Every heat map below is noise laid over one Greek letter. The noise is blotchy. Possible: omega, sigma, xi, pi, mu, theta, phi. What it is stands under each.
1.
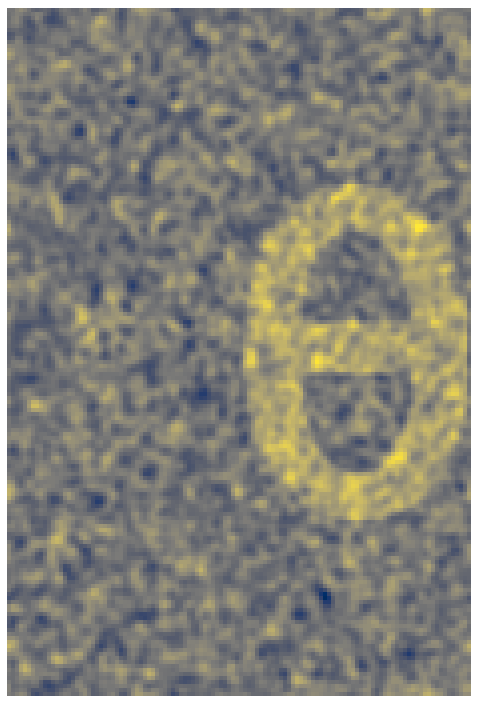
theta
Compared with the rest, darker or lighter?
lighter
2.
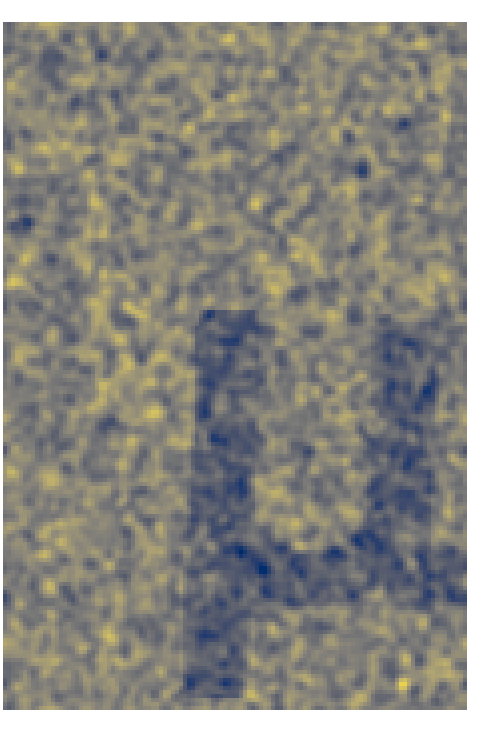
mu
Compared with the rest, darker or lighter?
darker
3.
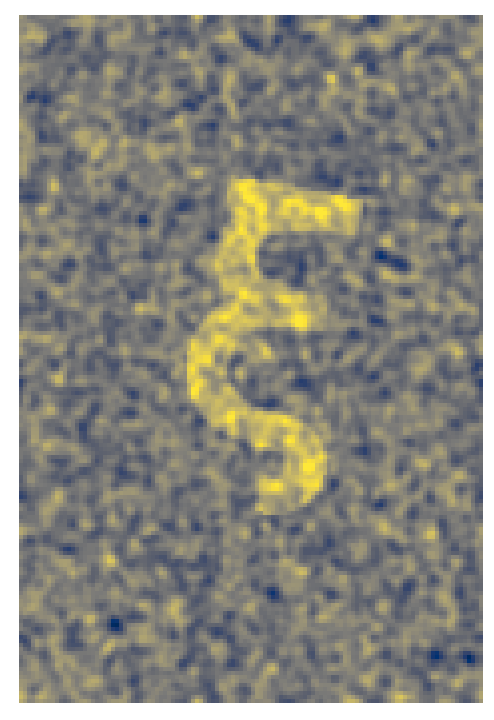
xi
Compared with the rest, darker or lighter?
lighter
